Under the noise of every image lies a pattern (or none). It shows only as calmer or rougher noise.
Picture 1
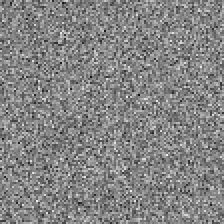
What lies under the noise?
only noise
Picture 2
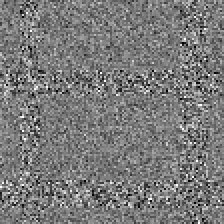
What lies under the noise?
bands of rows crossing bands of columns
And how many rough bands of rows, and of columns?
2 and 2
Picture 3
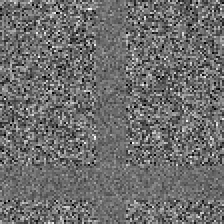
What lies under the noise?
bands of rows crossing bands of columns
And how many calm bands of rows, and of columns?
1 and 1
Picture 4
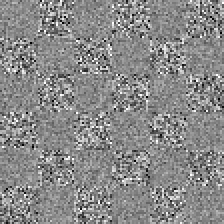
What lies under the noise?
a checkerboard
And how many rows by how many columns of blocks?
6 by 6
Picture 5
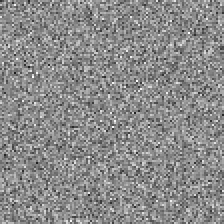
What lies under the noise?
only noise
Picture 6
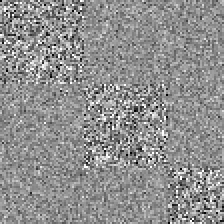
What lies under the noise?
blocks along the diagonal
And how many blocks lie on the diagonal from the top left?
3
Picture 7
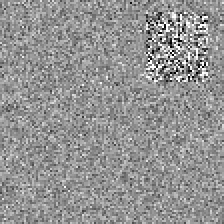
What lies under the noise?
one block
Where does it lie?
top right
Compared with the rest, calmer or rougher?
rougher
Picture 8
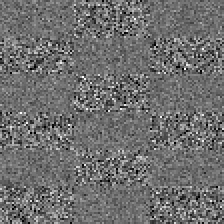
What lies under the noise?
a checkerboard
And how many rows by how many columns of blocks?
6 by 3
